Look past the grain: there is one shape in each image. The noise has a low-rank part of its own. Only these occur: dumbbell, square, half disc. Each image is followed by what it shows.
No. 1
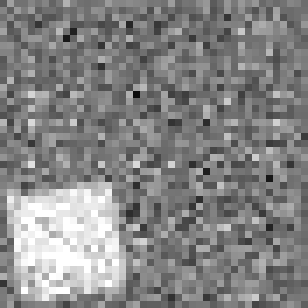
square
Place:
bottom left
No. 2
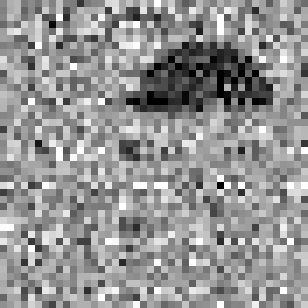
half disc
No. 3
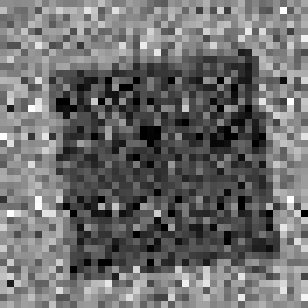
square
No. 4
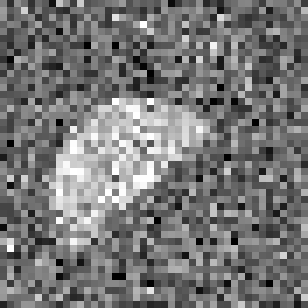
half disc
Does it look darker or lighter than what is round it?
lighter
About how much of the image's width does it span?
half
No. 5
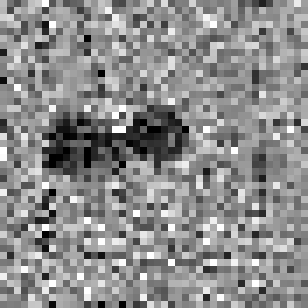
dumbbell
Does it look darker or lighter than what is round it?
darker
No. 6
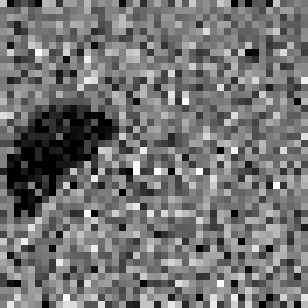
half disc
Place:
middle left
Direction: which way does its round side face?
up and left
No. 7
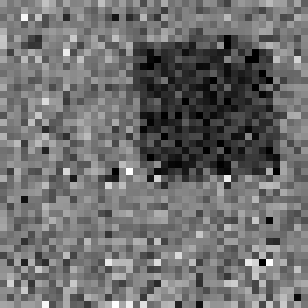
square
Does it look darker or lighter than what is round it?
darker
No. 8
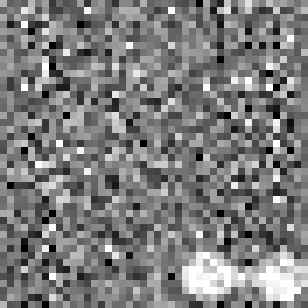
dumbbell
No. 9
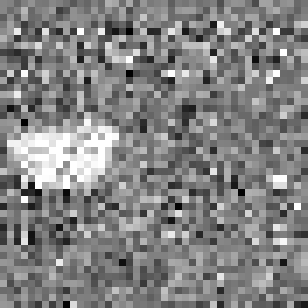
half disc
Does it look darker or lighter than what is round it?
lighter
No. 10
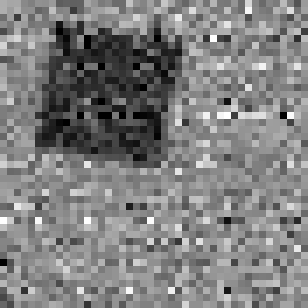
square
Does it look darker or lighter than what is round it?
darker
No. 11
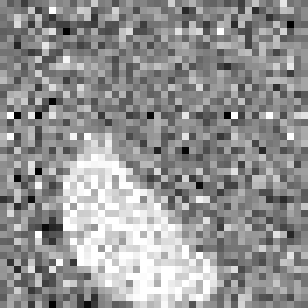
half disc
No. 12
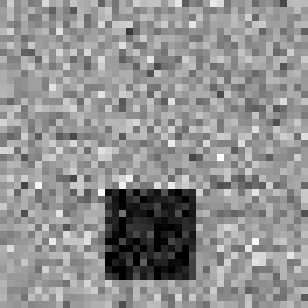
square
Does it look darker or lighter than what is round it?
darker
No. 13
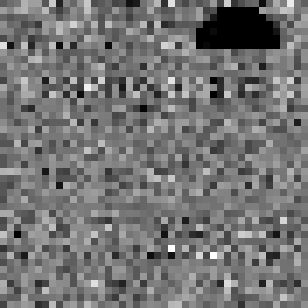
half disc
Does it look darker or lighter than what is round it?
darker
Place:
top right
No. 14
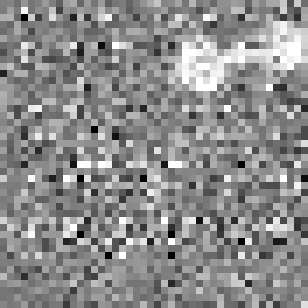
dumbbell
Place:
top right
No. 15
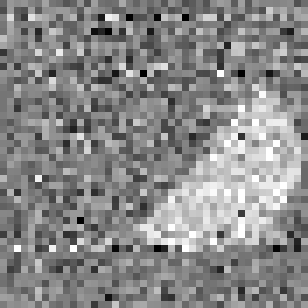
half disc
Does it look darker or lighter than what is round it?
lighter
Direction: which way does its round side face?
down and right
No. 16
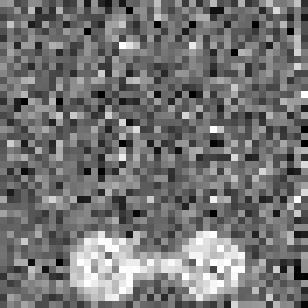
dumbbell
